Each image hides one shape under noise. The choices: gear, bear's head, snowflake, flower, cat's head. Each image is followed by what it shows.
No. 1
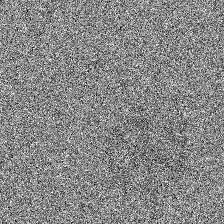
snowflake
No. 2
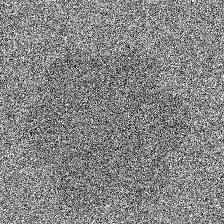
flower
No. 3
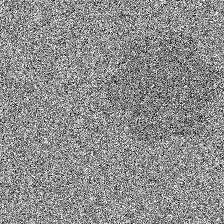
flower
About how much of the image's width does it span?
half
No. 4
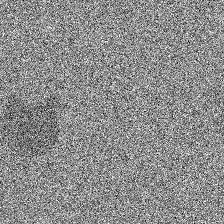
cat's head
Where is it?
middle left
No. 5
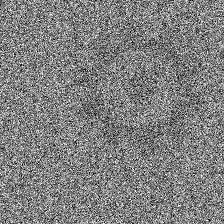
gear
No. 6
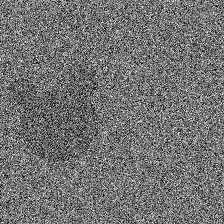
bear's head
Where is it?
middle left
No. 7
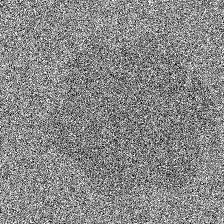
flower
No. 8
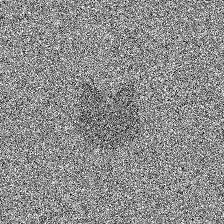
cat's head
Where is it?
centre
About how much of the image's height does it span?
a third
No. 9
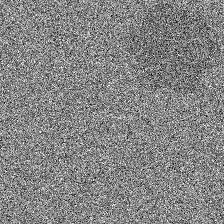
flower
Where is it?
top right
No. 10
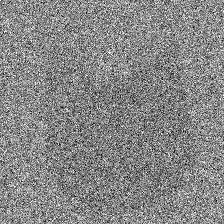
cat's head
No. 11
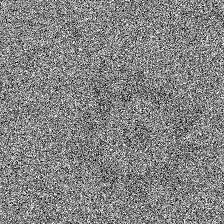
gear
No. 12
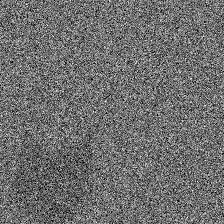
cat's head
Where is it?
bottom left
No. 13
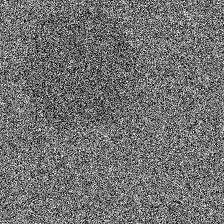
flower
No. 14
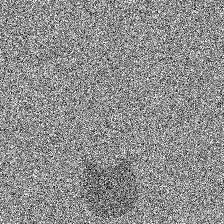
cat's head
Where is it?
bottom middle
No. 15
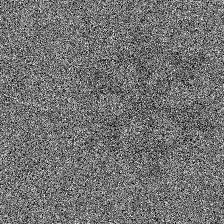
snowflake
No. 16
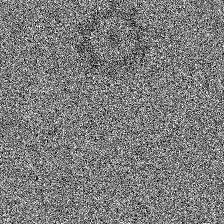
gear
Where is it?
top middle
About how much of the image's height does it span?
a third
